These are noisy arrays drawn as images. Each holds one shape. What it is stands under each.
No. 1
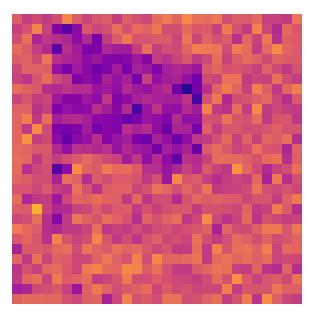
dark flag
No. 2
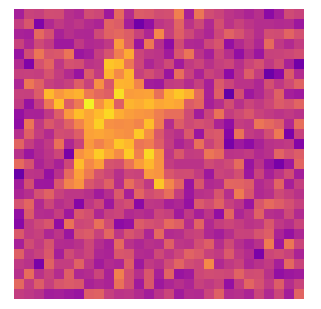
light star
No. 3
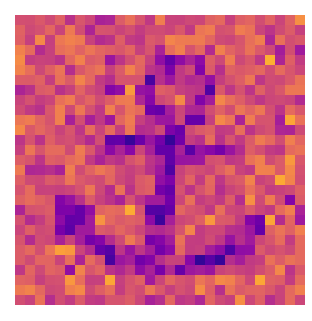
dark anchor
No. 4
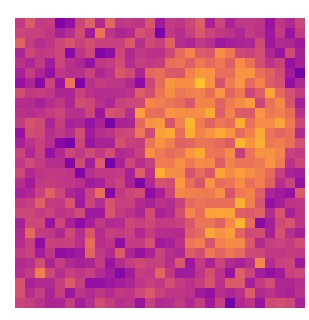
light light bulb
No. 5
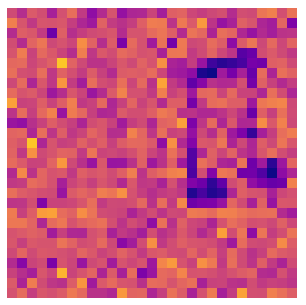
dark pair of musical notes
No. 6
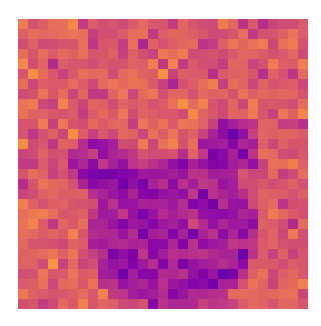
dark bear's head
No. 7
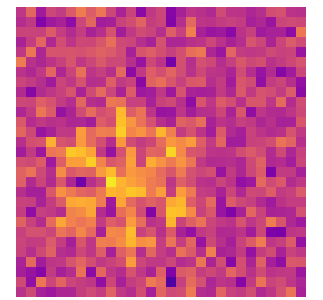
light snowflake
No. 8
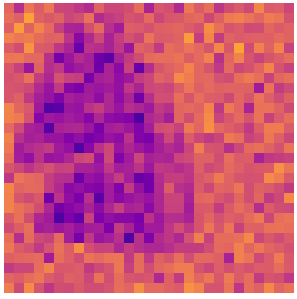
dark chess knight
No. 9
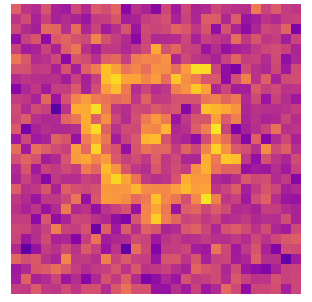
light gear
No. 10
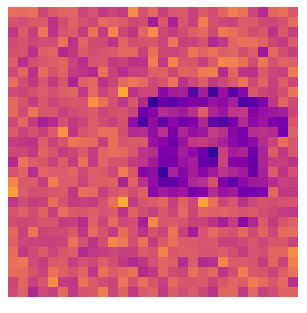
dark telephone
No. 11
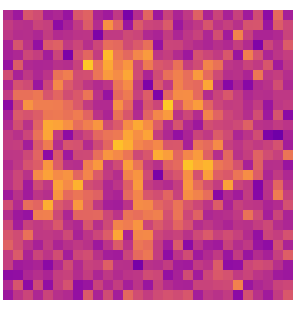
light snowflake
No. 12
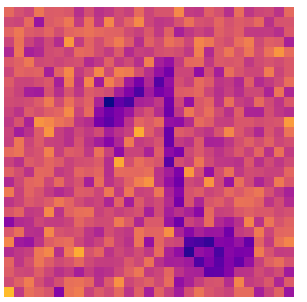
dark musical note
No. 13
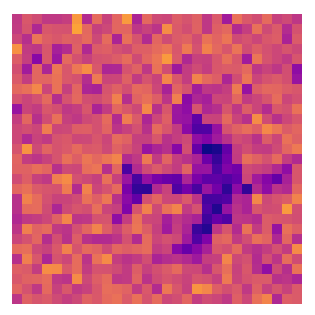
dark airplane
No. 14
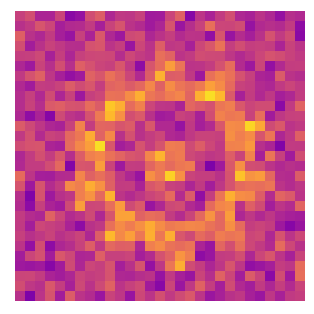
light gear
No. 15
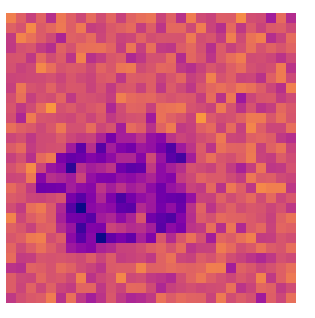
dark telephone
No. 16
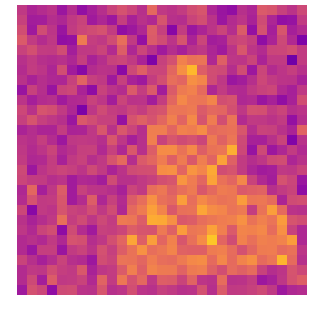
light chess pawn
